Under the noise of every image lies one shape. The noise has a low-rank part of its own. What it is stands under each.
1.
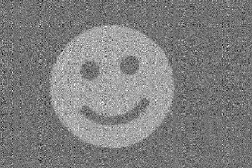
light smiling face
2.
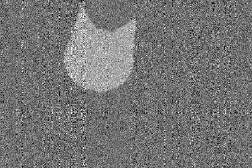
light cat's head
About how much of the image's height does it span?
half
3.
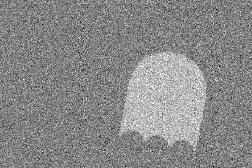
light ghost
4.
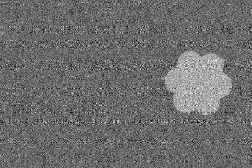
light flower, middle right
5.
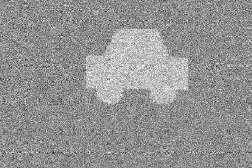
light car
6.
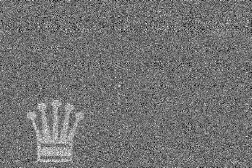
light chess queen, bottom left
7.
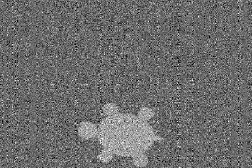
light turtle, bottom middle
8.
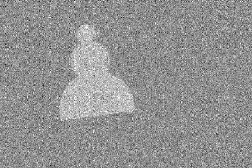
light chess pawn
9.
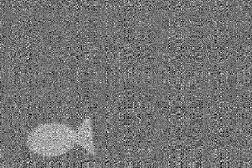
light fish, bottom left
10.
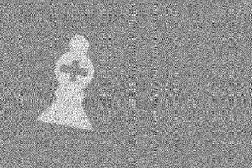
light chess bishop
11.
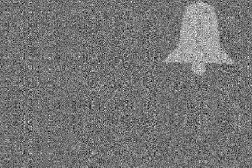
light bell, top right
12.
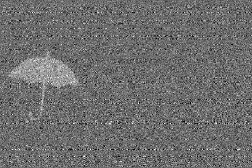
light umbrella, middle left
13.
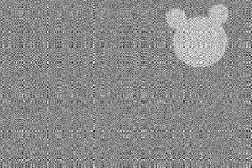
light bear's head, top right
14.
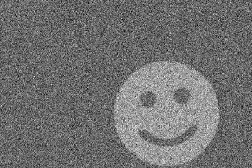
light smiling face
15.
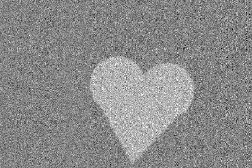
light heart
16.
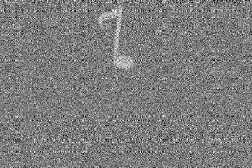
light musical note, top middle
